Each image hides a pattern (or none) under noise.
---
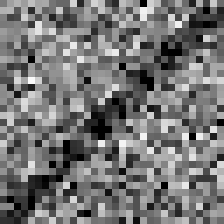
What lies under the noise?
a diagonal band
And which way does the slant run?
bottom left to top right
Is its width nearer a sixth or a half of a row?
a sixth
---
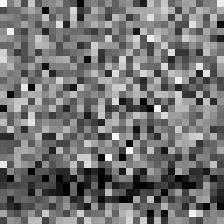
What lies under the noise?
one band of rows
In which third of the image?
bottom
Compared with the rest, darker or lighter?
darker
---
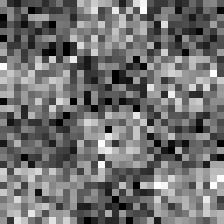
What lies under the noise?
a checkerboard
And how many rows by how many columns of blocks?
4 by 3
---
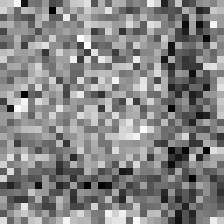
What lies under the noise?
bands of rows crossing bands of columns
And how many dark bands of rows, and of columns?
1 and 1
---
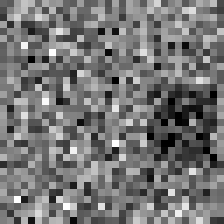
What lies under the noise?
one block
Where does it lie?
middle right
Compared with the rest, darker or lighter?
darker
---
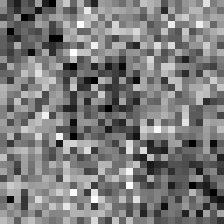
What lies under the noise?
blocks along the diagonal
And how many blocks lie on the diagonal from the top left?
3
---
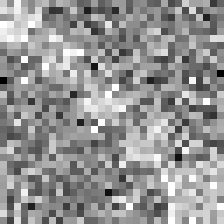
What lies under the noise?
blocks along the diagonal
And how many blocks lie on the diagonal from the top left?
5
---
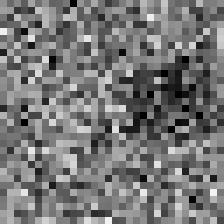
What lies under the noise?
one block
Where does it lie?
middle right
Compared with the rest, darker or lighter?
darker
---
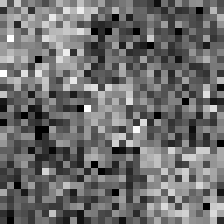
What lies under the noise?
blocks along the diagonal
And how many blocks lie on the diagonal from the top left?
3
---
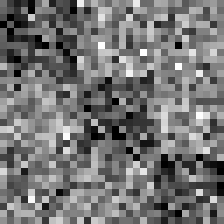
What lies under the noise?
blocks along the diagonal
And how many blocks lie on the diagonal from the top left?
3
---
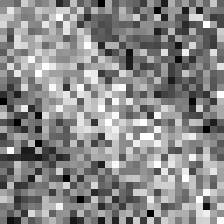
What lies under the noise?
a diagonal band
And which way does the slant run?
top left to bottom right
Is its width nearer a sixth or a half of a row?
a half
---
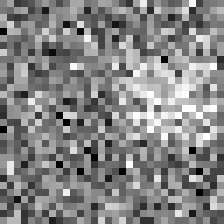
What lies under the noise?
one block
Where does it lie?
middle right
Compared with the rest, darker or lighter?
lighter
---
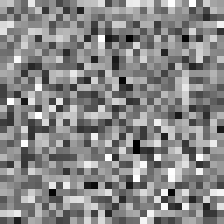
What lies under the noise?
only noise
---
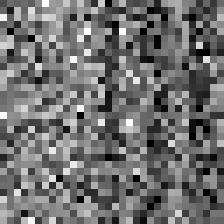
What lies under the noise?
bands of columns
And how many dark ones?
3
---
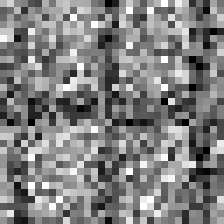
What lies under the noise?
bands of rows crossing bands of columns
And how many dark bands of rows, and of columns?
1 and 3
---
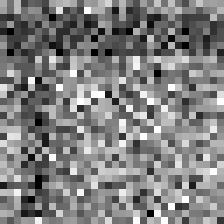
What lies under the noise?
bands of rows crossing bands of columns
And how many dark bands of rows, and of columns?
1 and 1
